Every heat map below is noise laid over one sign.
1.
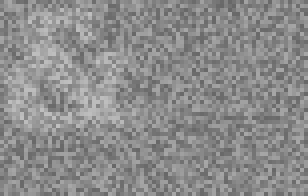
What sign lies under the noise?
ampersand
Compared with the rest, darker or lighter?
lighter
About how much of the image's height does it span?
two thirds
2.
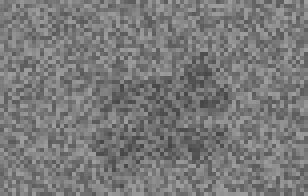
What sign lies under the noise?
not-equal sign
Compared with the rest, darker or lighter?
darker
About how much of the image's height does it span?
two thirds
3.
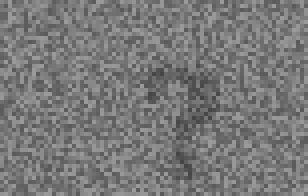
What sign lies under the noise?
question mark
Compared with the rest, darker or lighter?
darker
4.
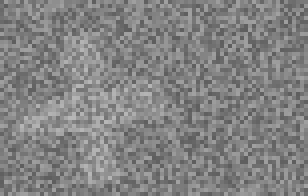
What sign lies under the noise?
plus sign
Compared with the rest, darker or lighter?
lighter
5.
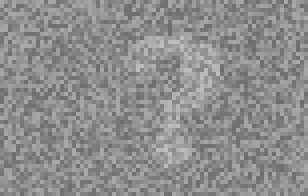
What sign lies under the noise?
question mark
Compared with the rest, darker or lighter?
lighter
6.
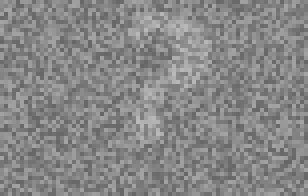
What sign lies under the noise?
question mark
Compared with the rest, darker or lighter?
lighter
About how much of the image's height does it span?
two thirds
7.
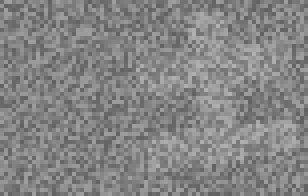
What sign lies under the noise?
plus-minus sign
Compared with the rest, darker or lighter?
lighter
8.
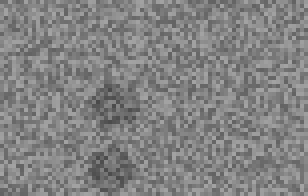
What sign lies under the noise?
colon
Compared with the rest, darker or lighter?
darker
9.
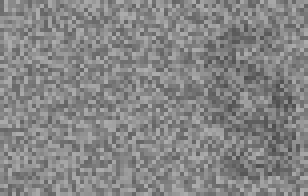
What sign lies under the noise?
section sign
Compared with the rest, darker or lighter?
darker
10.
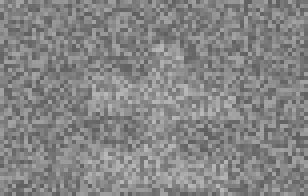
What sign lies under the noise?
plus-minus sign
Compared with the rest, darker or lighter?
lighter
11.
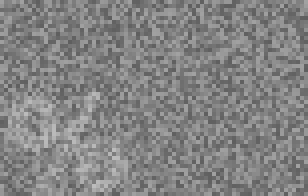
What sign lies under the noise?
percent sign
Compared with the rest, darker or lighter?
lighter
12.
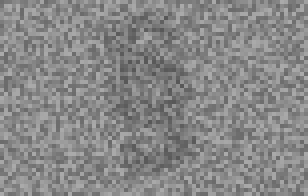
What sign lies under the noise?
section sign
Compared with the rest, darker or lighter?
darker
